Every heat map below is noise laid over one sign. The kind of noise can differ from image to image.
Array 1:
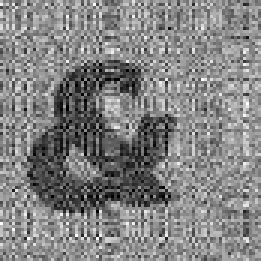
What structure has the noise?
low rank plus noise
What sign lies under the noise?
ampersand
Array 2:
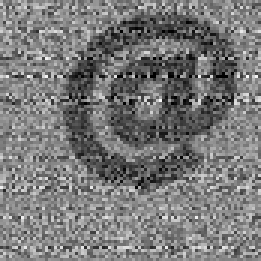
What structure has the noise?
rows of uneven size
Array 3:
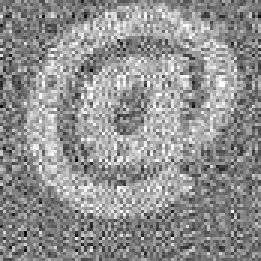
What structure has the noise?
low rank plus noise
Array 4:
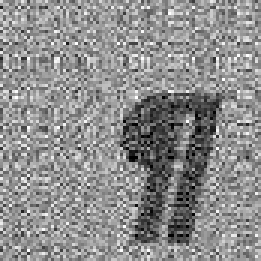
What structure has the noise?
low rank plus noise
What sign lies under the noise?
pilcrow
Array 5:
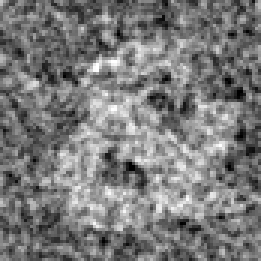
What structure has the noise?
blotchy
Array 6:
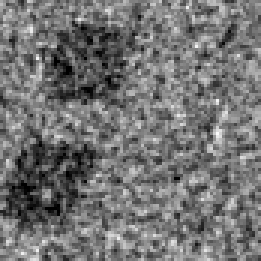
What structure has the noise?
blotchy
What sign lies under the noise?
colon
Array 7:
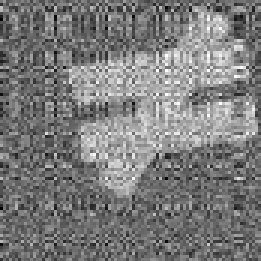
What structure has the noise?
low rank plus noise
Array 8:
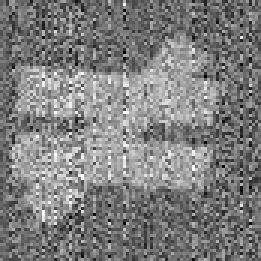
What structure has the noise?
columns of uneven size
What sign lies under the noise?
not-equal sign
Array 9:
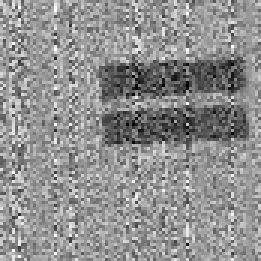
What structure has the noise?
columns of uneven size
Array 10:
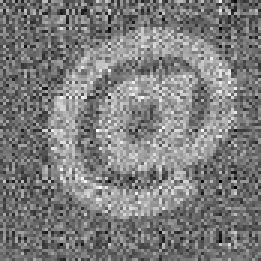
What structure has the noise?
low rank plus noise
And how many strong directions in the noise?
two
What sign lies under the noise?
at sign
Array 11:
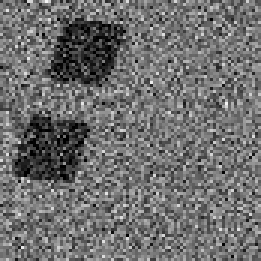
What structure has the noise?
low rank plus noise
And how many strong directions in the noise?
five to eight
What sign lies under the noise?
colon
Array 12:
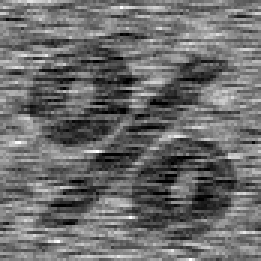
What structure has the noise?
streaked along the rows
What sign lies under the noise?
percent sign
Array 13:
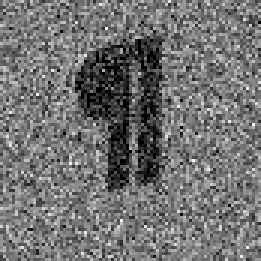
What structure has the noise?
independent entries
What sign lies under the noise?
pilcrow
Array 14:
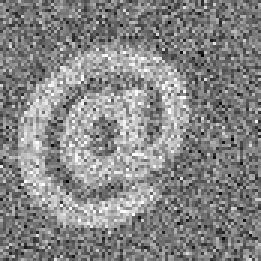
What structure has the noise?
independent entries
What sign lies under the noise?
at sign
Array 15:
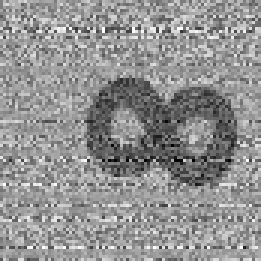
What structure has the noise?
rows of uneven size
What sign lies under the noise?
infinity sign
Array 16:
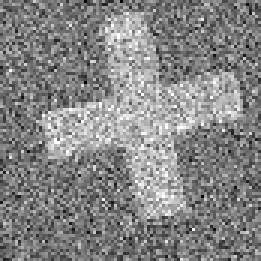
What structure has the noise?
independent entries
